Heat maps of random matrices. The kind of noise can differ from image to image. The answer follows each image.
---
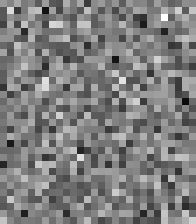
independent entries
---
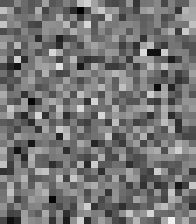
independent entries
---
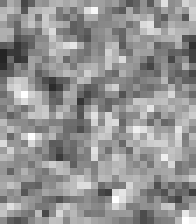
blotchy
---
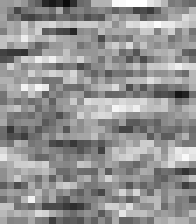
streaked along the rows
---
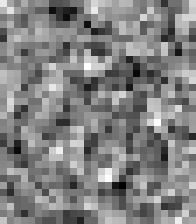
blotchy
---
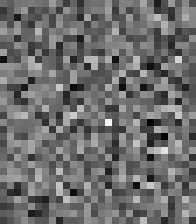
low rank plus noise
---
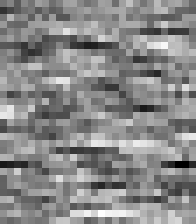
streaked along the rows
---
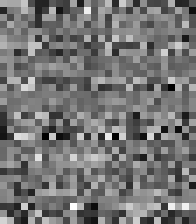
rows of uneven size
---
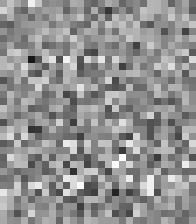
low rank plus noise
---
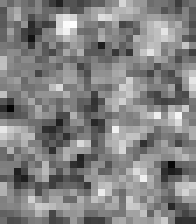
blotchy
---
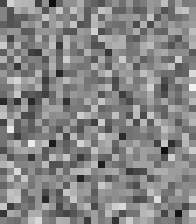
low rank plus noise
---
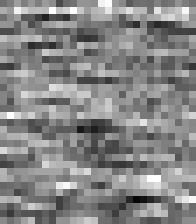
streaked along the rows
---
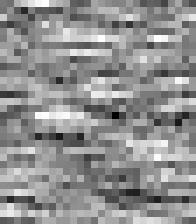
streaked along the rows
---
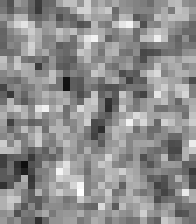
blotchy
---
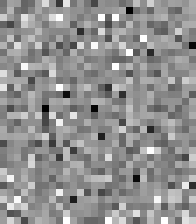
heavy tails
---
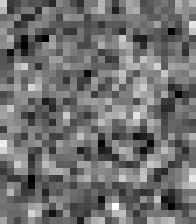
blotchy
